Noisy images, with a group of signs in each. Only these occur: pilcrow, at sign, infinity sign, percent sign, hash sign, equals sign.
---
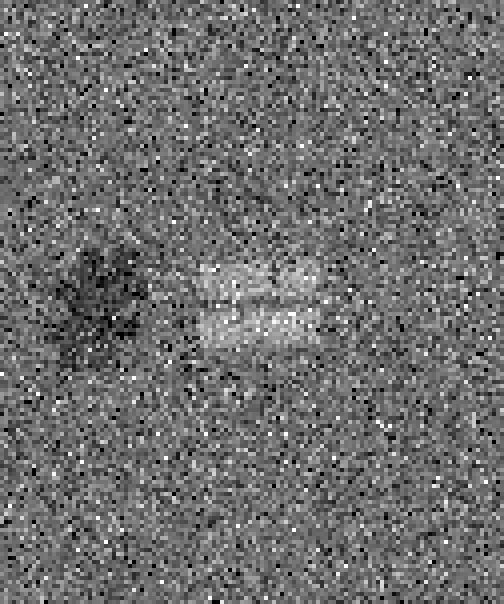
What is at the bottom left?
nothing
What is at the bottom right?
nothing
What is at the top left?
nothing
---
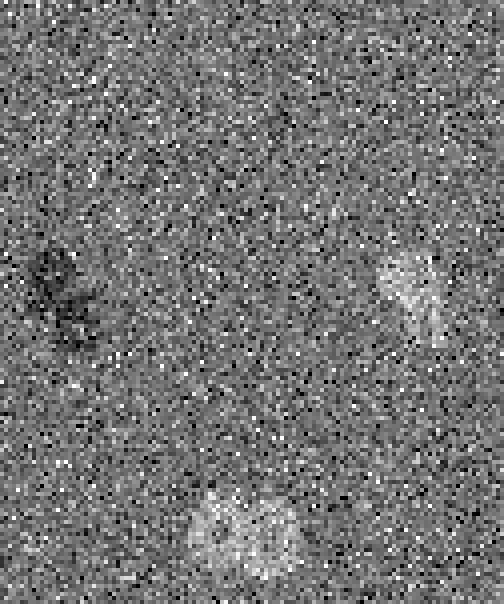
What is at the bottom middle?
infinity sign
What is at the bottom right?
nothing
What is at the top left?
nothing
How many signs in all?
3
